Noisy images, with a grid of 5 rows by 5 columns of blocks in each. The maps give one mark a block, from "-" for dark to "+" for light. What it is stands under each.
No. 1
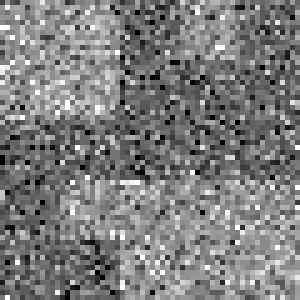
+ + - + -
+ + - - -
- - - - -
- + + + +
- - + + +
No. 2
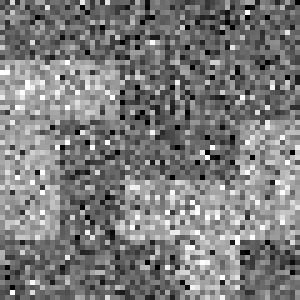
- - - - -
+ + - - -
+ - - - +
+ - + + +
- - - + -
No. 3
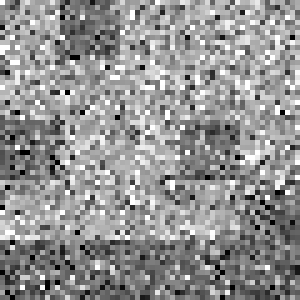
+ - + + +
+ + + + +
- + + - +
+ + + + -
- - - - -
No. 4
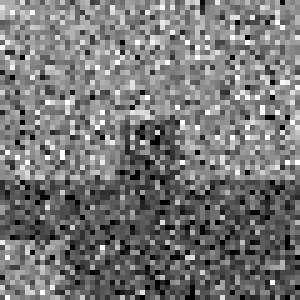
+ + + + +
+ + + + +
+ + - + +
- - - - -
+ - - - -
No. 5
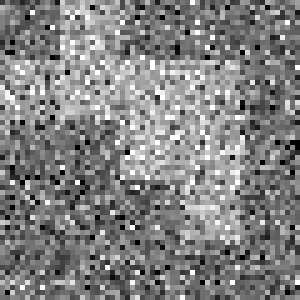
- + - - -
+ + + + -
- - + + -
- - - + -
- - - - -
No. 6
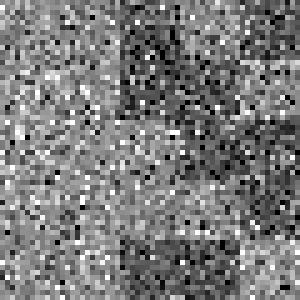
+ + - + -
+ + - - +
+ + + - -
+ + + + -
+ + - - +
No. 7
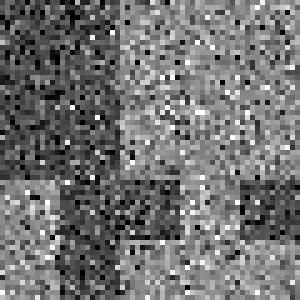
- - + + +
- - + + +
- - + + +
+ - - + -
+ - + + +
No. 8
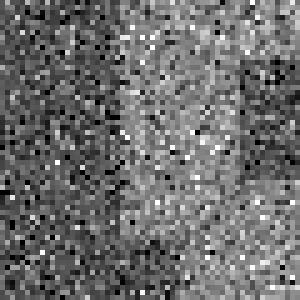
- - + + +
- - + + -
- - + + -
- - + + +
- - - + +
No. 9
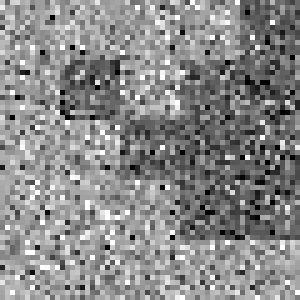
+ + + + -
+ - + - -
+ + - - -
+ + + - -
+ + + + +
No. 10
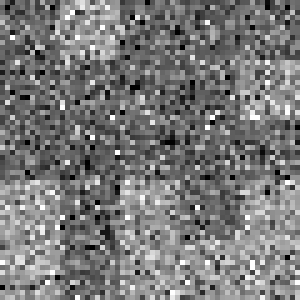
- + - - -
- - - - +
- - - - -
+ - + - +
+ - + + +
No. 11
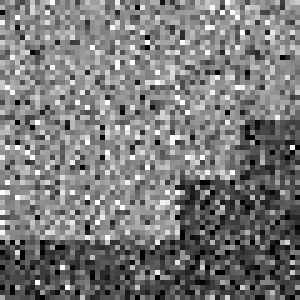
+ + + + +
+ + + + +
+ + + + -
+ + + - -
- - - - -
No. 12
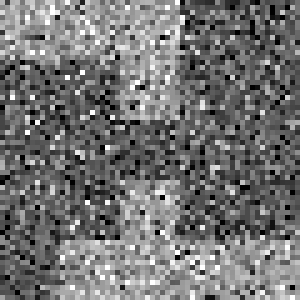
+ + + - -
- - + - -
- - - - -
- - + - -
- + + + +
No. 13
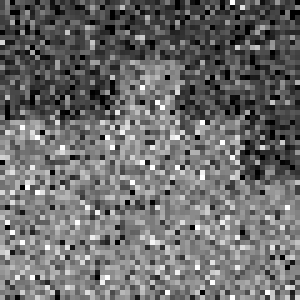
- - - - -
- - + - -
+ + + + -
+ + + + +
+ + + + +
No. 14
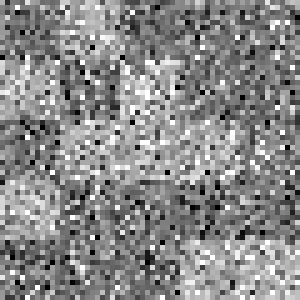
- + - - -
+ - + - -
- + + + -
+ - - - -
- - - + +
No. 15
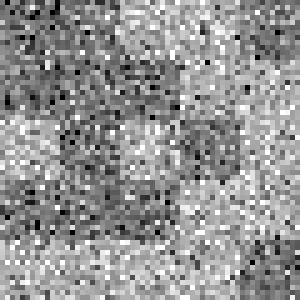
- - + + -
- - - + +
+ - + - +
- - - + +
+ + + + -
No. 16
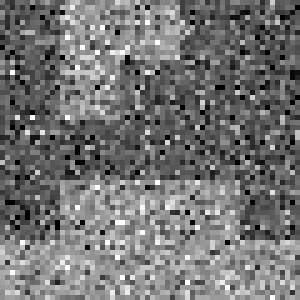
- + + - -
- + - - -
- - - - -
- + + + -
+ + + + +
